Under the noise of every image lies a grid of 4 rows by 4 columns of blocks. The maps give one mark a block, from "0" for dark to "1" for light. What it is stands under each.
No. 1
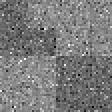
0 1 1 1
0 0 1 1
1 1 0 0
1 1 0 0
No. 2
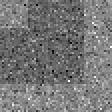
1 0 0 1
0 0 0 1
0 0 0 1
1 1 1 1
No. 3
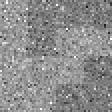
1 0 0 0
1 0 1 1
1 1 1 0
1 1 0 0
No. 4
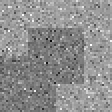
1 1 1 1
1 0 0 1
0 0 0 1
0 0 1 1
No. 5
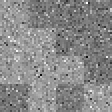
1 0 0 0
1 1 0 0
1 1 1 0
0 1 0 1
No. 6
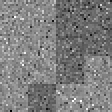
1 1 0 0
1 1 0 0
1 1 0 1
1 0 1 1
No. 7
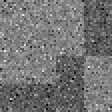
1 1 1 0
1 1 1 0
1 1 0 1
0 0 0 1
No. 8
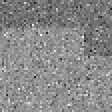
0 0 0 0
1 1 1 0
1 1 1 1
1 1 1 1
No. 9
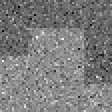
0 0 0 0
0 1 1 0
1 1 1 0
1 1 1 1
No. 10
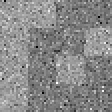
1 1 0 0
1 0 0 1
1 0 1 0
1 0 0 0
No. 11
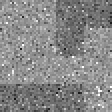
1 1 0 0
1 1 0 1
1 1 1 1
0 0 0 1
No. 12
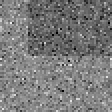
1 0 0 0
1 0 0 0
1 1 1 1
1 1 1 1
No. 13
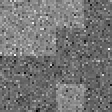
1 1 1 0
1 1 0 0
0 0 0 0
0 0 1 0
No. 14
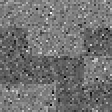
1 1 1 1
0 1 1 0
0 0 0 1
1 1 0 0
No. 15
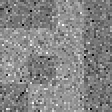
0 0 1 0
1 1 1 0
1 0 1 0
0 1 1 0
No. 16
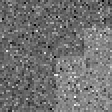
0 0 0 0
0 0 0 1
0 0 1 1
0 0 1 1
